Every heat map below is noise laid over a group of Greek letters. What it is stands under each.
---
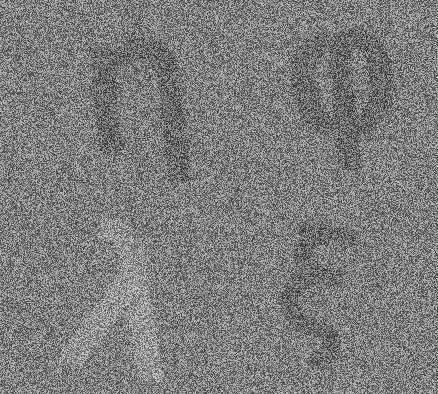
top left: dark eta; top right: dark phi; bottom left: light lambda; bottom right: dark xi
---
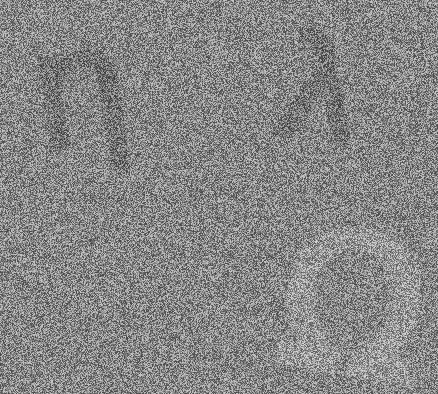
top left: dark eta; top right: dark lambda; bottom right: light omega
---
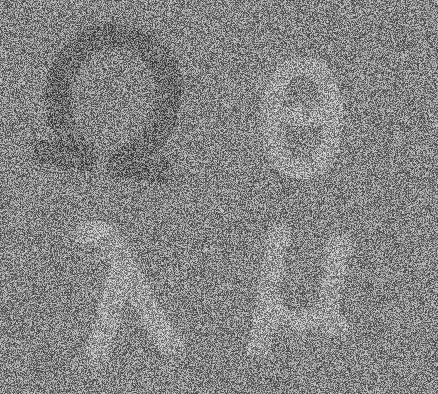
top left: dark omega; top right: light theta; bottom left: light lambda; bottom right: light mu
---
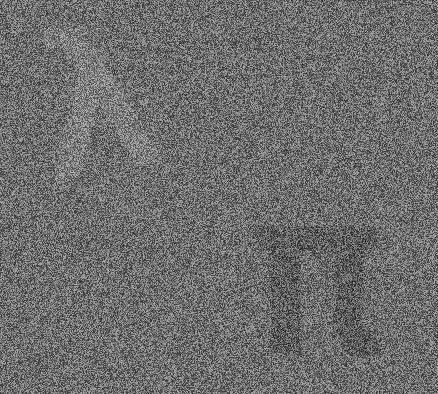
top left: light lambda; bottom right: dark pi
